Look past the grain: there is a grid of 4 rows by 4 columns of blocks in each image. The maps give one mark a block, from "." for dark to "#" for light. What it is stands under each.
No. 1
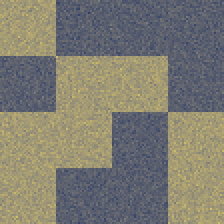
#...
.##.
##.#
#..#
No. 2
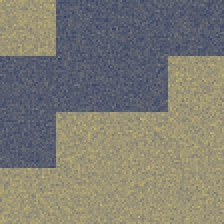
#...
...#
.###
####
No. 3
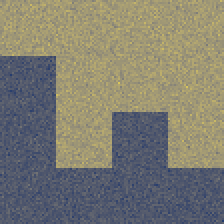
####
.###
.#.#
....
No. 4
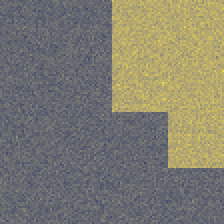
..##
..##
...#
....
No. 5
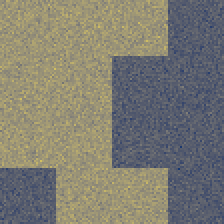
###.
##..
##..
.##.
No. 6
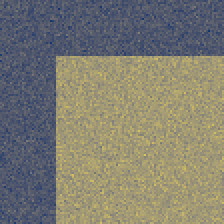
....
.###
.###
.###
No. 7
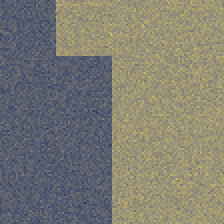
.###
..##
..##
..##
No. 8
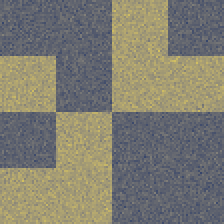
..#.
#.##
.#..
##..
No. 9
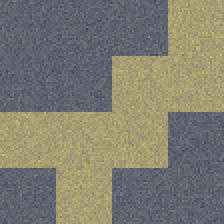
...#
..##
###.
.#..
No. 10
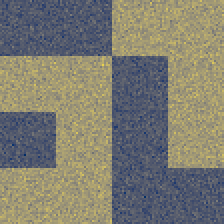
..##
##.#
.#.#
##..
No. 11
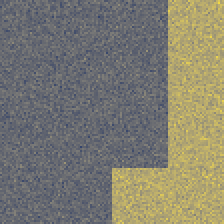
...#
...#
...#
..##
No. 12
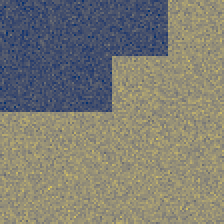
...#
..##
####
####
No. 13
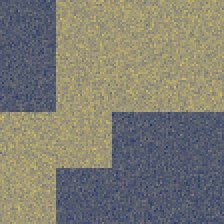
.###
.###
##..
#...
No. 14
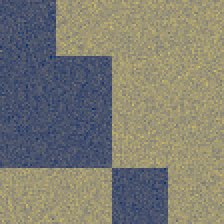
.###
..##
..##
##.#
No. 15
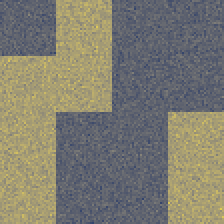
.#..
##..
#..#
#..#
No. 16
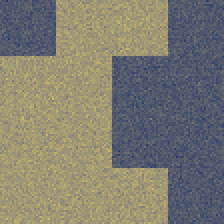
.##.
##..
##..
###.
